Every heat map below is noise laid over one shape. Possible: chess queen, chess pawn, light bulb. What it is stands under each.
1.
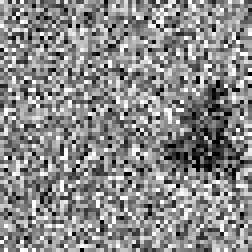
chess pawn
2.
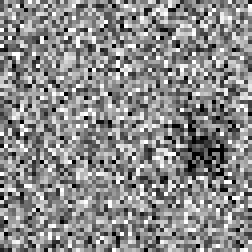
chess queen
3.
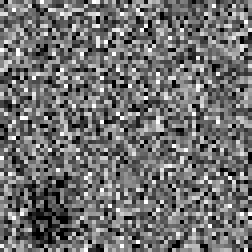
chess queen
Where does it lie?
bottom left
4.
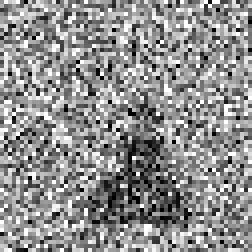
chess pawn
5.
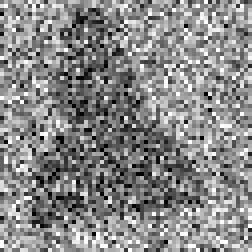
chess pawn
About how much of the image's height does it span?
nearly all
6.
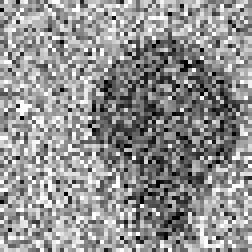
light bulb
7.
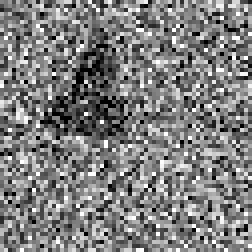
chess pawn
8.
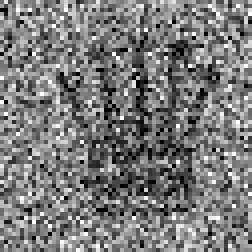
chess queen
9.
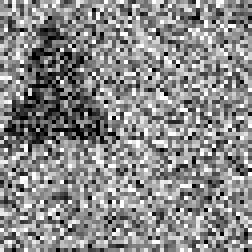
chess pawn
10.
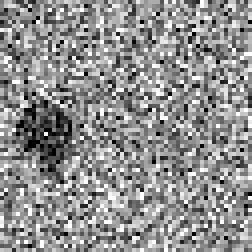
light bulb
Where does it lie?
middle left
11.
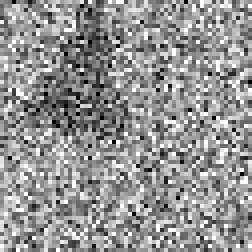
chess pawn
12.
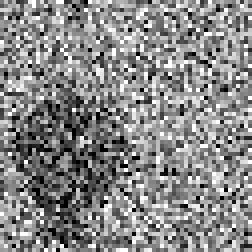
light bulb
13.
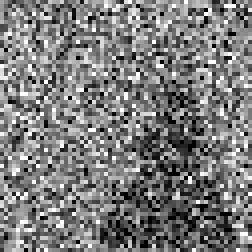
chess pawn
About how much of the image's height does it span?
two thirds
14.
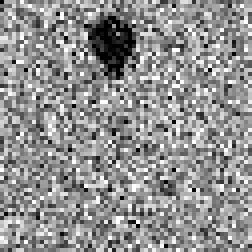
light bulb
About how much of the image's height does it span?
a quarter
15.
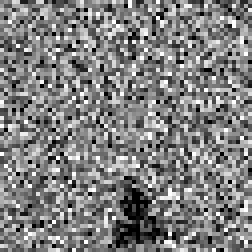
chess pawn
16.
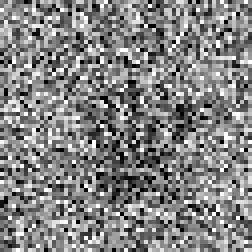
chess queen
